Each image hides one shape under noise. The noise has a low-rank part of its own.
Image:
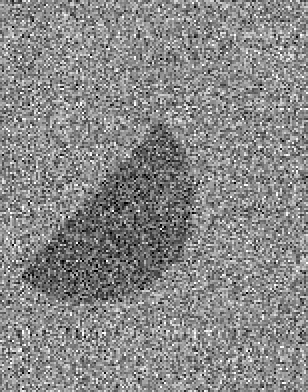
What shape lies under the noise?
half disc
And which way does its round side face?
down and right
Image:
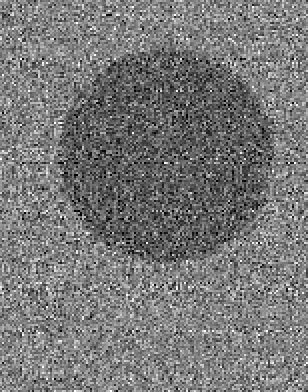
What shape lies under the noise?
disc
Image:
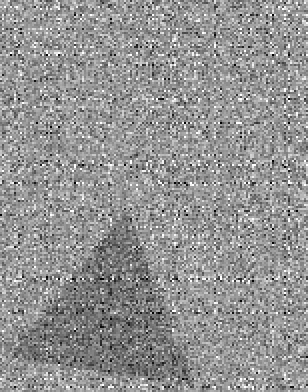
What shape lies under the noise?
triangle
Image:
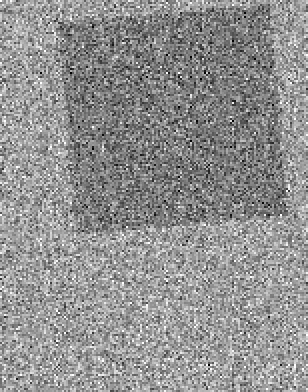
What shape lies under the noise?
square
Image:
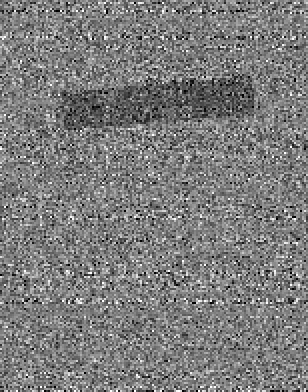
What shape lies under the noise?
bar
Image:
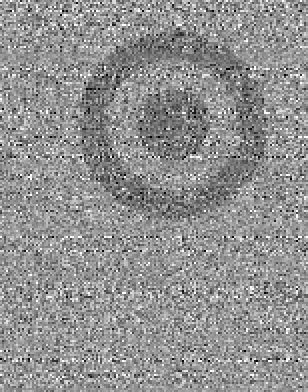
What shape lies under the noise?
bullseye
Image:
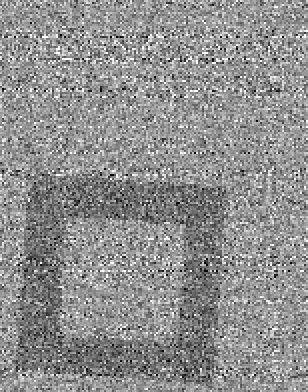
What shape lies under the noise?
square frame
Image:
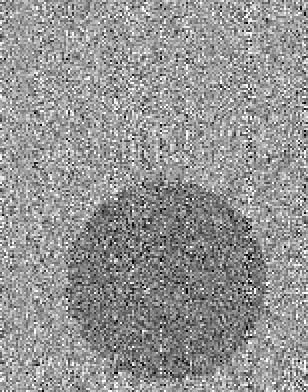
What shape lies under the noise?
disc
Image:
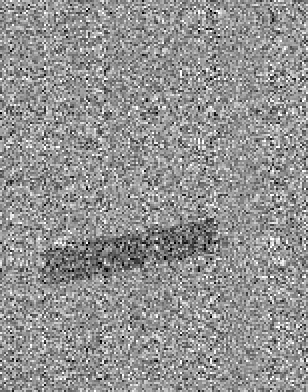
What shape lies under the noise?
bar
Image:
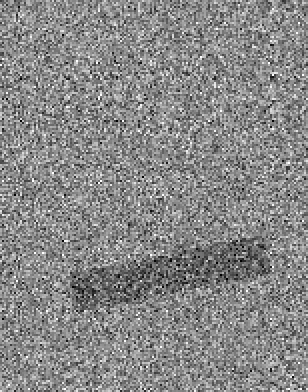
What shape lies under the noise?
bar
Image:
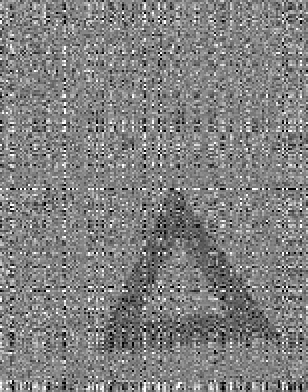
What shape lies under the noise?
triangle frame
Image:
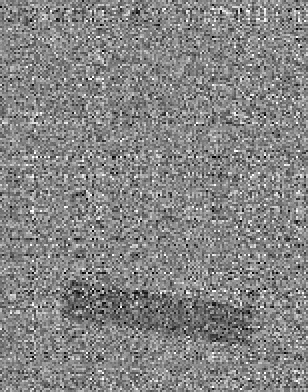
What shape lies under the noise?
bar
